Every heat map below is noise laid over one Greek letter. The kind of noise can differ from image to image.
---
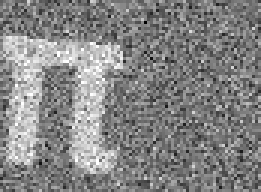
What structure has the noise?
independent entries
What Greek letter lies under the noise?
pi
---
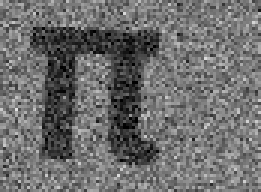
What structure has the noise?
low rank plus noise
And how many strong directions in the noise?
five to eight
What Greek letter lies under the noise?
pi
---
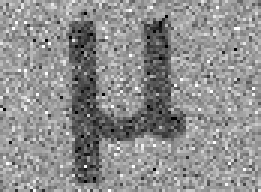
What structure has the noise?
heavy tails
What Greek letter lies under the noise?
mu
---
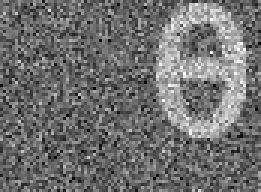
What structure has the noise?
independent entries
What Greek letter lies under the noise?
theta
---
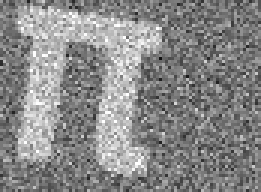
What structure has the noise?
independent entries
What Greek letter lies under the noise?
pi
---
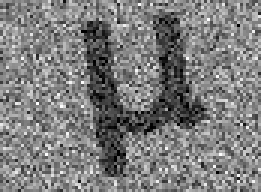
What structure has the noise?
low rank plus noise
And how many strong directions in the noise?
one
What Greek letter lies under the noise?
mu
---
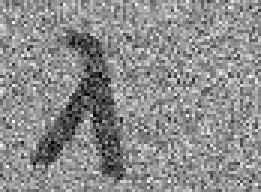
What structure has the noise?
low rank plus noise
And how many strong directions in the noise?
one
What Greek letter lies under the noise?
lambda
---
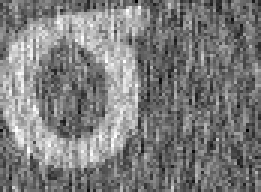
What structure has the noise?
streaked along the columns
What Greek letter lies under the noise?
sigma
